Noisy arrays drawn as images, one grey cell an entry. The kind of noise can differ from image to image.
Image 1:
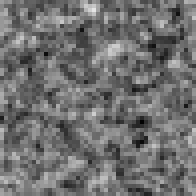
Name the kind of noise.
blotchy
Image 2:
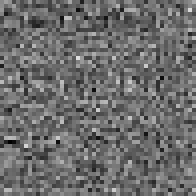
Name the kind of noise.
low rank plus noise
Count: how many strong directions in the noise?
three or four
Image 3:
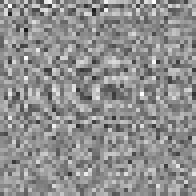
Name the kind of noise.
low rank plus noise
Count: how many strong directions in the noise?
one
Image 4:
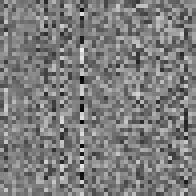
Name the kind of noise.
columns of uneven size
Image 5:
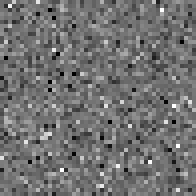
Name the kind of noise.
heavy tails
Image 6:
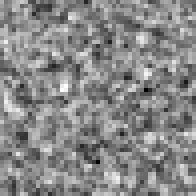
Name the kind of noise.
blotchy
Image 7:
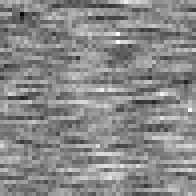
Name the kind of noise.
streaked along the rows
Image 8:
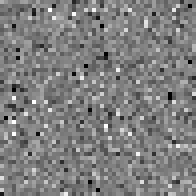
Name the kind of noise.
heavy tails
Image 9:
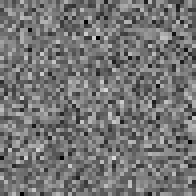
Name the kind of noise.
independent entries
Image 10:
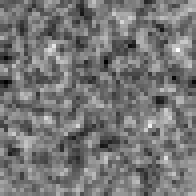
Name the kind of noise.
blotchy
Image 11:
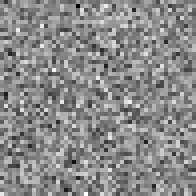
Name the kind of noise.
independent entries
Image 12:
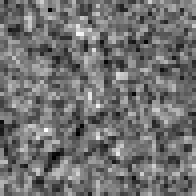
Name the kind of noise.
blotchy
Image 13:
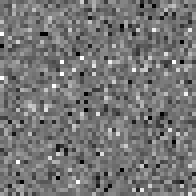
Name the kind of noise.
heavy tails
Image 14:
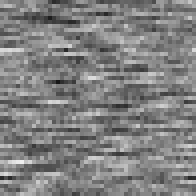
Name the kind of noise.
streaked along the rows
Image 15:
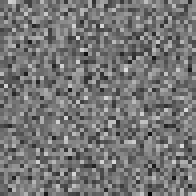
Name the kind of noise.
independent entries
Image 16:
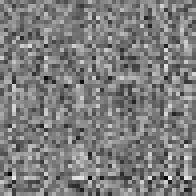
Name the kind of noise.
low rank plus noise
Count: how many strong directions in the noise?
two
